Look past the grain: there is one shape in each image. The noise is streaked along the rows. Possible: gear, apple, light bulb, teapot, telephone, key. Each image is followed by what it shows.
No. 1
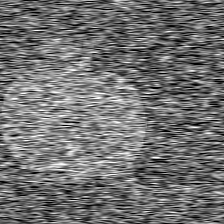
apple
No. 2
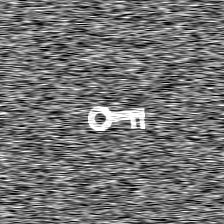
key
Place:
centre
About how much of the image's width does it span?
a quarter
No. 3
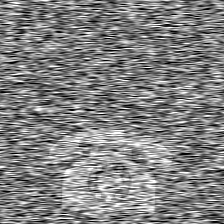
telephone
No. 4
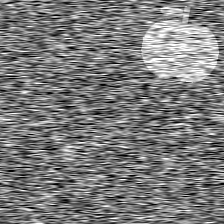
apple
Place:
top right
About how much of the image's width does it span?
a third
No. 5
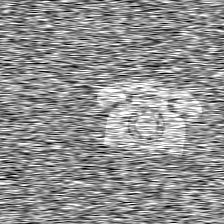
telephone
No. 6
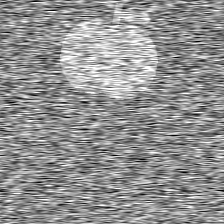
apple
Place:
top middle
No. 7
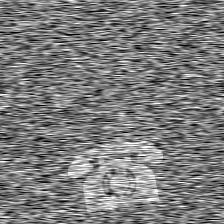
telephone
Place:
bottom middle
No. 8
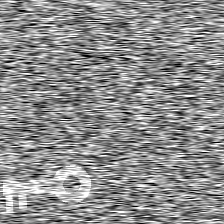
key
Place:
bottom left
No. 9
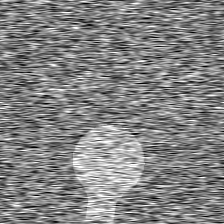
light bulb
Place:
bottom middle
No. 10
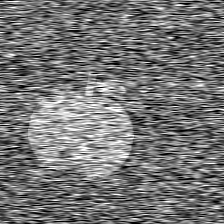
apple
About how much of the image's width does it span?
half
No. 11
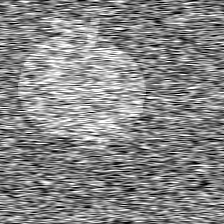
apple
